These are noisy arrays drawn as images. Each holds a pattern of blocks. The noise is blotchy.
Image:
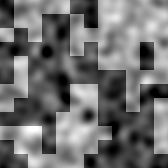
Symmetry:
no symmetry
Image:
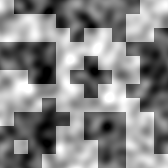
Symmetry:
mirrored about the diagonal from the bottom left
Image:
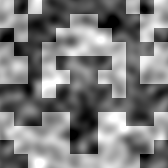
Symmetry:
left and right mirror each other
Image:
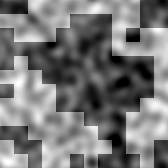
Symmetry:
mirrored about the diagonal from the bottom left
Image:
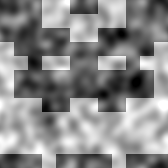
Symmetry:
left and right mirror each other
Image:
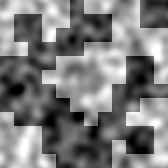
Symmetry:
mirrored about the diagonal from the bottom left
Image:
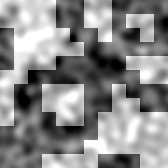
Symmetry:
mirrored about the diagonal from the bottom left
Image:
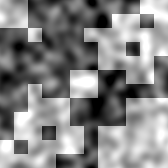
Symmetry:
mirrored about the diagonal from the top left
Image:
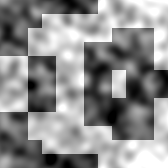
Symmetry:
top and bottom mirror each other
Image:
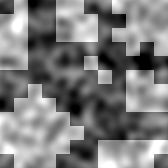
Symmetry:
mirrored about the diagonal from the bottom left
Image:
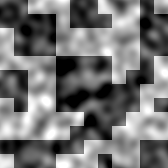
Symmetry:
mirrored about the diagonal from the top left
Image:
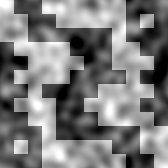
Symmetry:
the same after a half turn
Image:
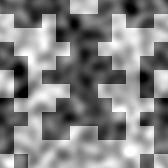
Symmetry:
left and right mirror each other
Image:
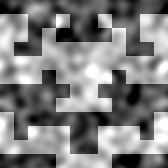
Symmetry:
left and right mirror each other
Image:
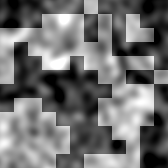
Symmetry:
mirrored about the diagonal from the bottom left
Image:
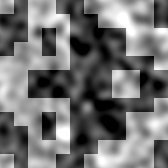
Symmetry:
top and bottom mirror each other
